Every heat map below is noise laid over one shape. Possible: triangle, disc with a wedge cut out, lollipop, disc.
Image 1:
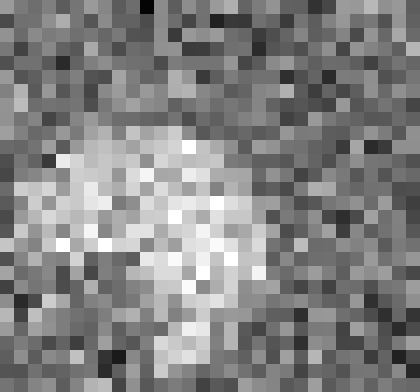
disc with a wedge cut out
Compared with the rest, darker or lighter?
lighter
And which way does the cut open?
down and left
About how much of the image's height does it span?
two thirds
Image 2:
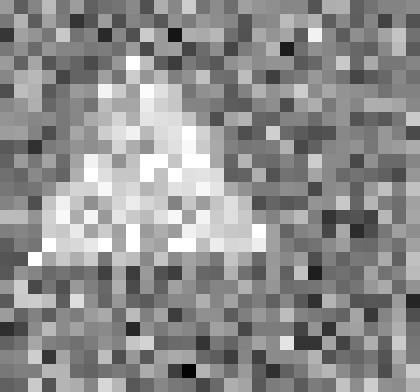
triangle
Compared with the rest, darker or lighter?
lighter
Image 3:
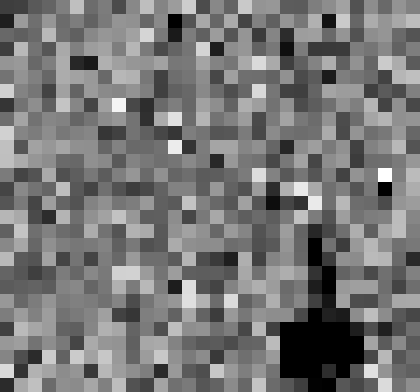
lollipop
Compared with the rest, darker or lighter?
darker
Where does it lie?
bottom right
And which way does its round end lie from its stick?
down
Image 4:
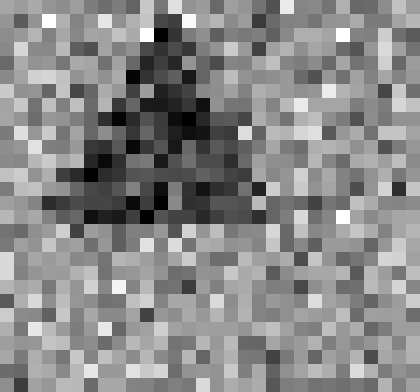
triangle
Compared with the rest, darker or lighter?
darker
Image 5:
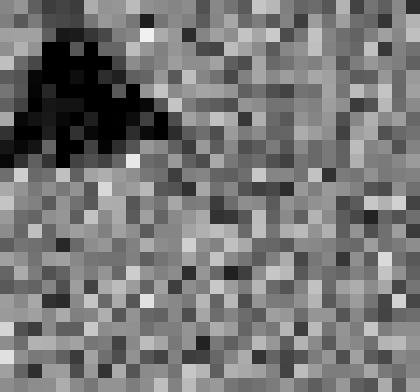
triangle
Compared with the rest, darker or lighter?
darker
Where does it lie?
top left
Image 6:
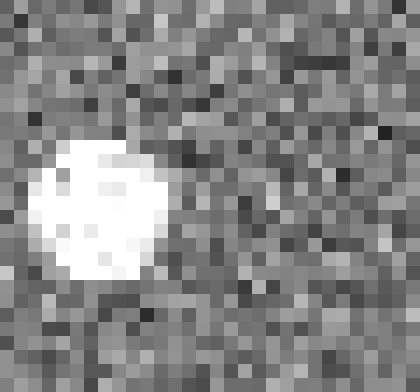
disc
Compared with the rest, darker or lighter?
lighter
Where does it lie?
middle left
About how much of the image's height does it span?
a third
